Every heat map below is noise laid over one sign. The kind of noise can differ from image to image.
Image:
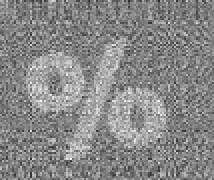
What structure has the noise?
low rank plus noise
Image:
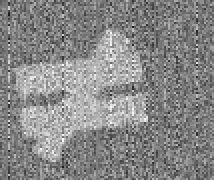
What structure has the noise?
columns of uneven size
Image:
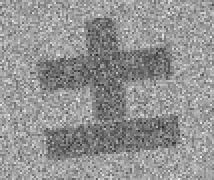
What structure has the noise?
independent entries
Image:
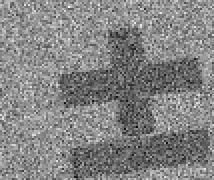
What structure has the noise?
independent entries
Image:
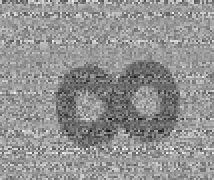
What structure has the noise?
rows of uneven size
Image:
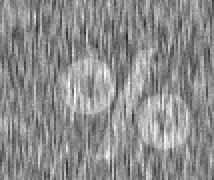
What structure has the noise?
streaked along the columns
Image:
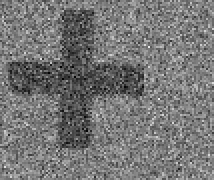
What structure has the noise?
independent entries
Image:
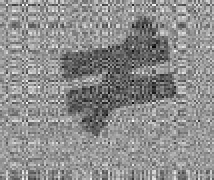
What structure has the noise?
low rank plus noise
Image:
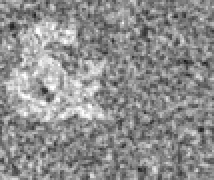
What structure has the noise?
blotchy
